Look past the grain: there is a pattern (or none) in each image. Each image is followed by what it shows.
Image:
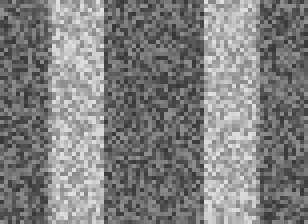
vertical stripes
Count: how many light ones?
2
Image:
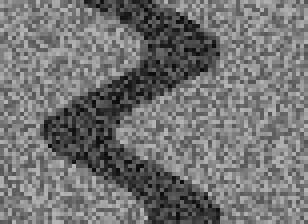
a wavy band
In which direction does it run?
top to bottom
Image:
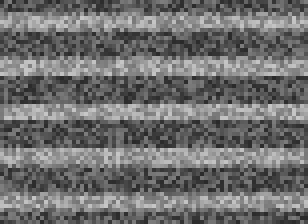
horizontal stripes
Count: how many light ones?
5
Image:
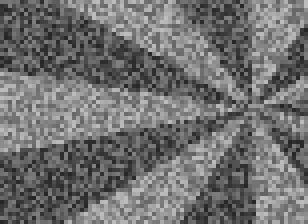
spokes from one point
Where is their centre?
middle right
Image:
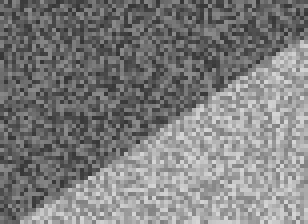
a sharp edge
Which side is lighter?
bottom right
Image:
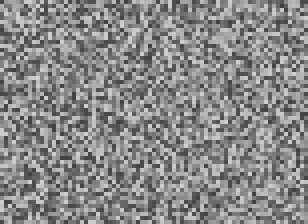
only noise
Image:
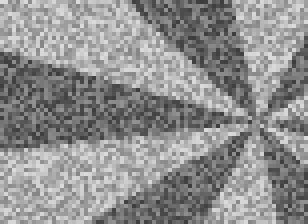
spokes from one point
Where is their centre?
middle right
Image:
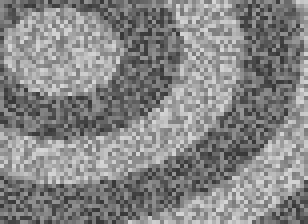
rings round one point
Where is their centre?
top left
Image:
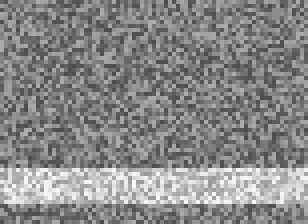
one horizontal stripe
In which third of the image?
bottom
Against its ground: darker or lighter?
lighter
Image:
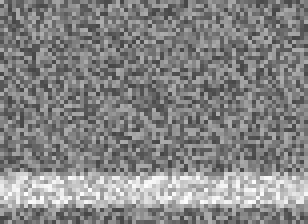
one horizontal stripe
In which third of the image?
bottom
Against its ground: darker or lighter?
lighter
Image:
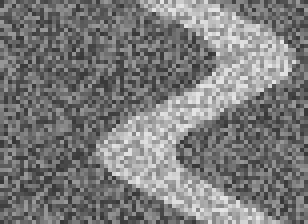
a wavy band
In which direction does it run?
top to bottom
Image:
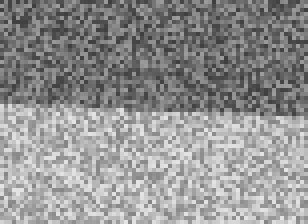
a sharp edge
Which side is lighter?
bottom
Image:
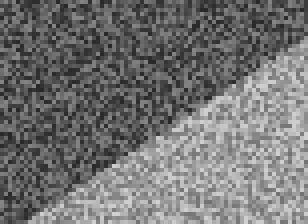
a sharp edge
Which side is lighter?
bottom right
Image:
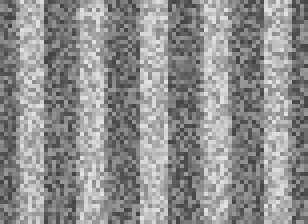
vertical stripes
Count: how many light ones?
5
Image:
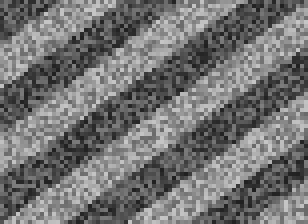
diagonal stripes
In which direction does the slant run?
bottom left to top right
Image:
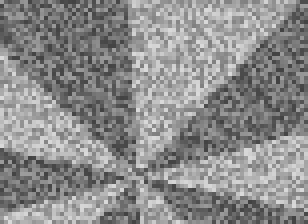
spokes from one point
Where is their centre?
bottom middle
